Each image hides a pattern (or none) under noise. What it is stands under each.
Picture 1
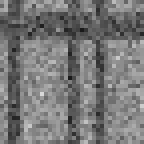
bands of rows crossing bands of columns
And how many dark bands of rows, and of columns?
1 and 3
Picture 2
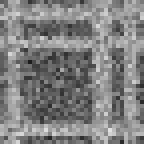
bands of rows crossing bands of columns
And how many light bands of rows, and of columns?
3 and 3
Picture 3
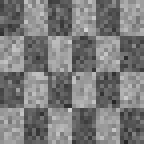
a checkerboard
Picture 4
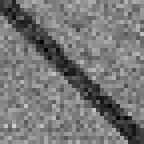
a diagonal band
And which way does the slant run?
top left to bottom right
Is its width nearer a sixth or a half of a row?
a sixth
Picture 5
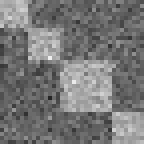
blocks along the diagonal
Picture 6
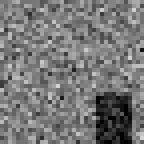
one block
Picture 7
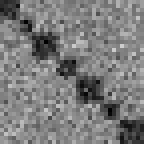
blocks along the diagonal
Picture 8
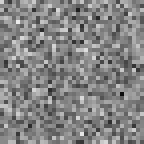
only noise
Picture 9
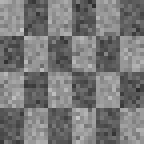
a checkerboard
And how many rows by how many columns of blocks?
4 by 6
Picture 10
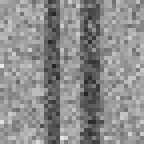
bands of columns
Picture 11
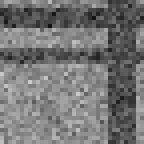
bands of rows crossing bands of columns
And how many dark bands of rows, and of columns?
2 and 1
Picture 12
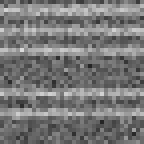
bands of rows
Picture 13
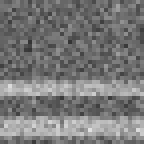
bands of rows
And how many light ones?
2
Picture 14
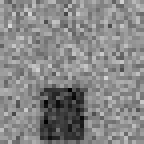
one block
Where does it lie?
bottom middle
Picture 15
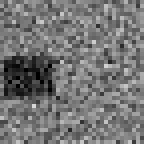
one block
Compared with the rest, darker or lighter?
darker
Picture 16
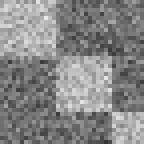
blocks along the diagonal
